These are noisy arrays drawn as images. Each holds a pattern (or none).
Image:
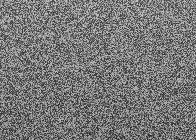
a smooth slope
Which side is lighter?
top
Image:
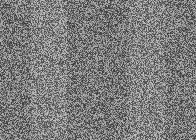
vertical stripes
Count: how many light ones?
2
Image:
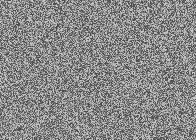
only noise
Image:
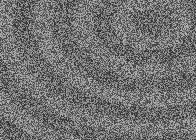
rings round one point
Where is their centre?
top right
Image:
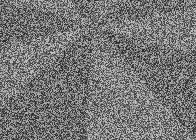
spokes from one point
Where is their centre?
top middle
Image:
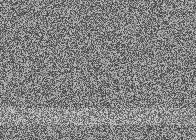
one horizontal stripe
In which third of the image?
bottom
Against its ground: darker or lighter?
lighter
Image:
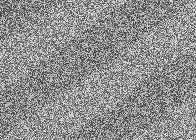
diagonal stripes
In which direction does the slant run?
bottom left to top right
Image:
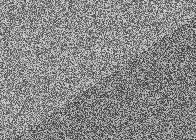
a sharp edge
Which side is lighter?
top left
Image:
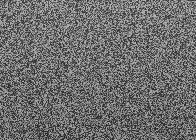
a smooth slope
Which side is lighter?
top
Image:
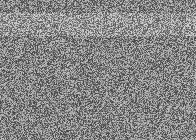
one horizontal stripe
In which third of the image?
top
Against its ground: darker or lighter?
lighter
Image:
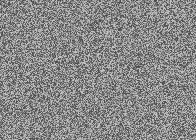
only noise
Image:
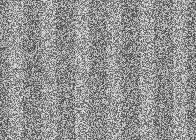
vertical stripes
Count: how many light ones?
6
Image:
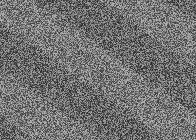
diagonal stripes
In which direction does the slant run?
top left to bottom right
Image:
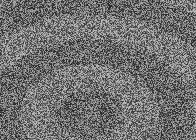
rings round one point
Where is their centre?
bottom middle
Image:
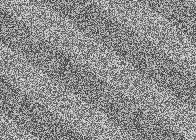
diagonal stripes
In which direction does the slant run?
top left to bottom right
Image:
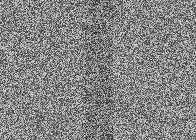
one vertical stripe
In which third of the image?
middle
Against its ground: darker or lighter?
darker
